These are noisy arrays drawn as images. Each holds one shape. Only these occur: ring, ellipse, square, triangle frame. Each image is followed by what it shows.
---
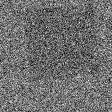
square
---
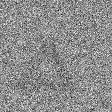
triangle frame
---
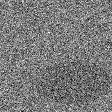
ellipse
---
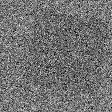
square
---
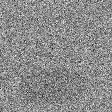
ellipse
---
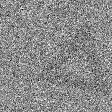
triangle frame
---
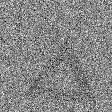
triangle frame
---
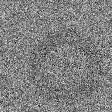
ring
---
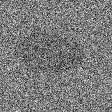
ellipse
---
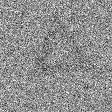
triangle frame
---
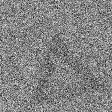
triangle frame
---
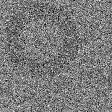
ring
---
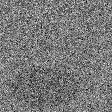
ellipse
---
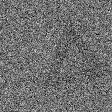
triangle frame
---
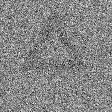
triangle frame
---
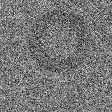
ring
